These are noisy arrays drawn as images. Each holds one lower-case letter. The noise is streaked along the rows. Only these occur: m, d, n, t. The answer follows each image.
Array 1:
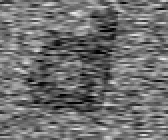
d
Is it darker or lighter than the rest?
darker
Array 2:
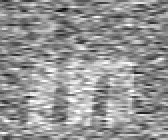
m
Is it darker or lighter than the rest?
lighter
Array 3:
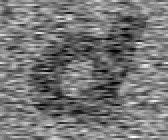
d
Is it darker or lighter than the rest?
darker
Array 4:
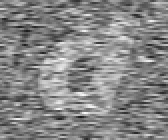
d
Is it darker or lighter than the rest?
lighter
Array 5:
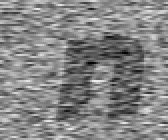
n
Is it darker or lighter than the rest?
darker
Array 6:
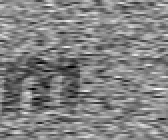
m
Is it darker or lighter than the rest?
darker
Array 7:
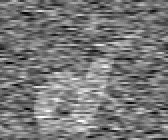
d
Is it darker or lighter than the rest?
lighter
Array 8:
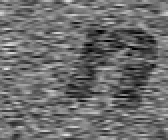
n
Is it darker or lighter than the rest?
darker
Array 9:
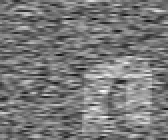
n
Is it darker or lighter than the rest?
lighter
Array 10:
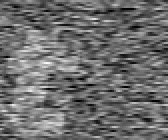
t
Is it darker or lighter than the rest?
lighter
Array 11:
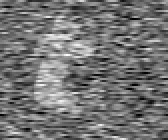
t
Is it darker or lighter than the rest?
lighter
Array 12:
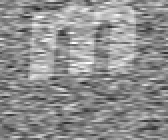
m
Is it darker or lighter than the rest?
lighter
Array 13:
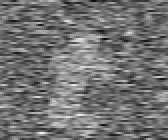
t
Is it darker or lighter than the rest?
lighter
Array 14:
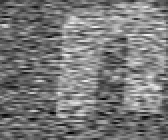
n
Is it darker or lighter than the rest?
lighter
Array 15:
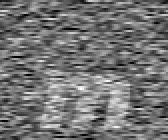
m
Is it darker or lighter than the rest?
lighter
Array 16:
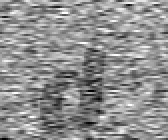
d
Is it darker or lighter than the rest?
darker
